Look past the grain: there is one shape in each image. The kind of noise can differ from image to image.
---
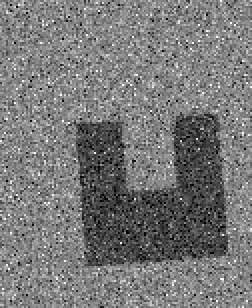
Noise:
heavy tails
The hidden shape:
square with a notch
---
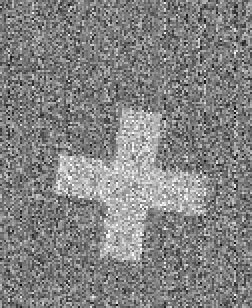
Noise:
columns of uneven size
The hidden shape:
cross
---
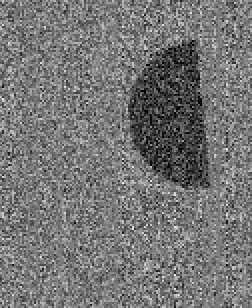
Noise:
columns of uneven size
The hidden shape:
half disc
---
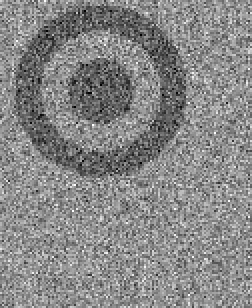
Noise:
low rank plus noise
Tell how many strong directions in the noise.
two
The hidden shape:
bullseye
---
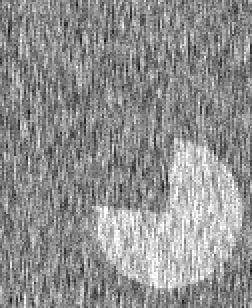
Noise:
streaked along the columns
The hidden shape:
disc with a wedge cut out
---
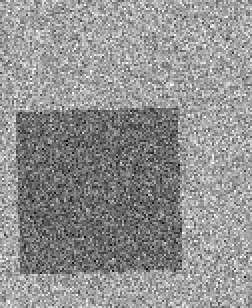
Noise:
independent entries
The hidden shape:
square
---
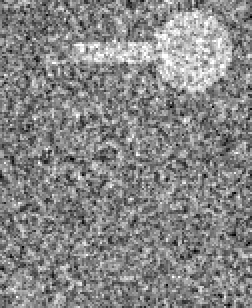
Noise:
blotchy
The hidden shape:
lollipop
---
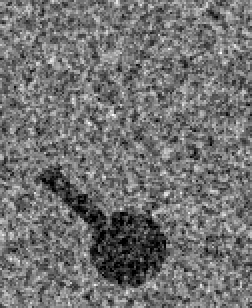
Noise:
blotchy
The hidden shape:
lollipop
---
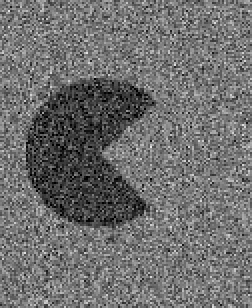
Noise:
low rank plus noise
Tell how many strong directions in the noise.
three or four
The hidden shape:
disc with a wedge cut out
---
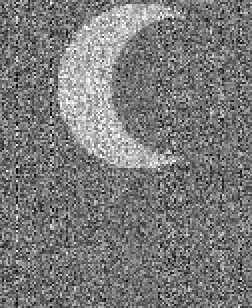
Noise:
columns of uneven size
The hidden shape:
crescent
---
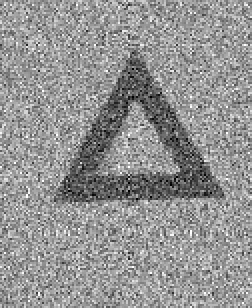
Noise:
low rank plus noise
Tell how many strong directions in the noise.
three or four
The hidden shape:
triangle frame
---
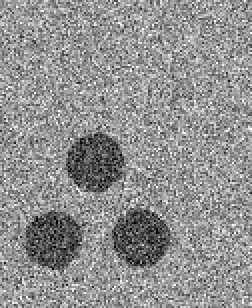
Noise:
independent entries
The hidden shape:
three dots
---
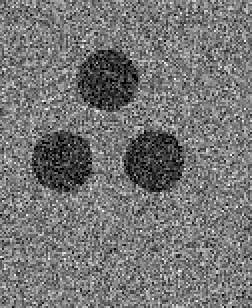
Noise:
independent entries
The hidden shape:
three dots
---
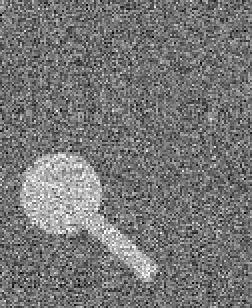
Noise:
low rank plus noise
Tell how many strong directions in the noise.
three or four
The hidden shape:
lollipop
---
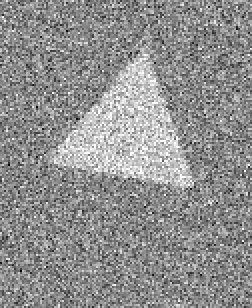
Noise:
independent entries
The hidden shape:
triangle
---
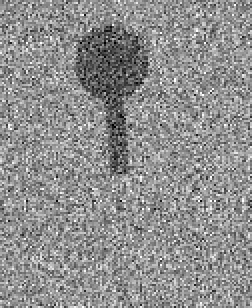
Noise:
low rank plus noise
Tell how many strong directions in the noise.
five to eight
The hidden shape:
lollipop
